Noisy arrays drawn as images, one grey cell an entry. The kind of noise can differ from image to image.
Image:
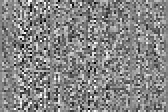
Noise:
columns of uneven size
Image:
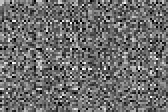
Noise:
low rank plus noise
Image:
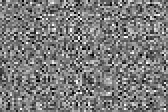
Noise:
low rank plus noise
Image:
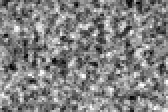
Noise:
blotchy
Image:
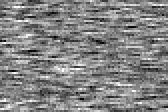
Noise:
streaked along the rows
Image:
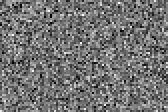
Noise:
independent entries
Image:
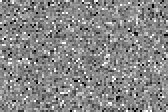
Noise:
heavy tails
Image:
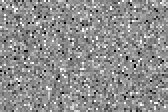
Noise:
heavy tails
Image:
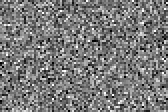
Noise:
independent entries
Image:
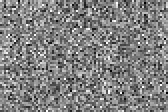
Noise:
low rank plus noise
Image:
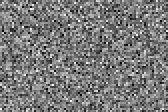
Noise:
independent entries
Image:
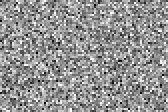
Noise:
independent entries
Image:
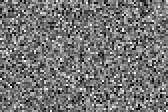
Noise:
independent entries
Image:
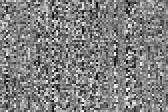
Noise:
columns of uneven size
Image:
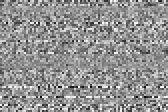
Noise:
rows of uneven size
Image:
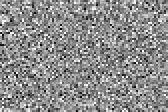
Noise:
low rank plus noise
